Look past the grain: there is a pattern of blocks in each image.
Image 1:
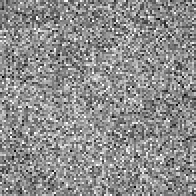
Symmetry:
mirrored about the diagonal from the bottom left
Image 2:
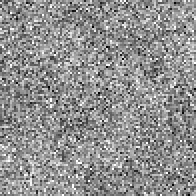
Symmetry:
no symmetry
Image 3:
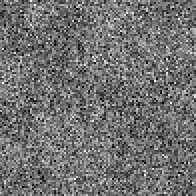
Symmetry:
the same after a half turn
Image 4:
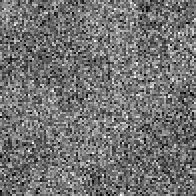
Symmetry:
mirrored about the diagonal from the top left
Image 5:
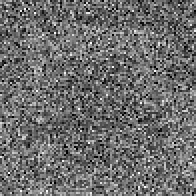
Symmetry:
left and right mirror each other
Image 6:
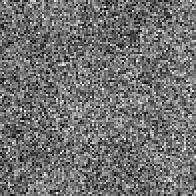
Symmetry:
top and bottom mirror each other
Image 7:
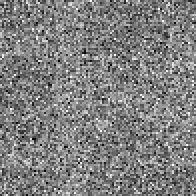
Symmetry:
top and bottom mirror each other
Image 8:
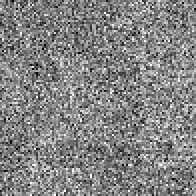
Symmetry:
no symmetry
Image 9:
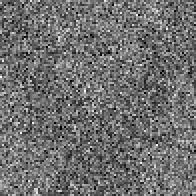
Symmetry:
left and right mirror each other
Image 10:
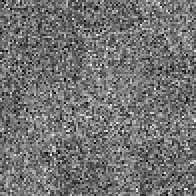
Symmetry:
mirrored about the diagonal from the top left
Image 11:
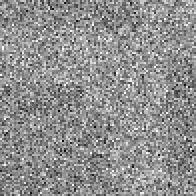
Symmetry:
mirrored about the diagonal from the bottom left
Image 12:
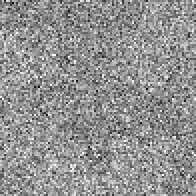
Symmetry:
mirrored about the diagonal from the bottom left
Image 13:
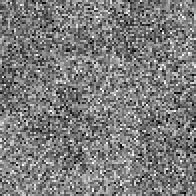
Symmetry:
no symmetry
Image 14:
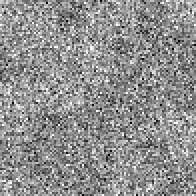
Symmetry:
mirrored about the diagonal from the top left
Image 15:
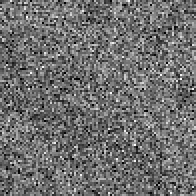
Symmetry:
mirrored about the diagonal from the bottom left
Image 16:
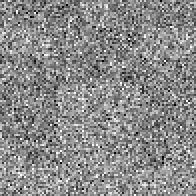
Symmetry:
left and right mirror each other
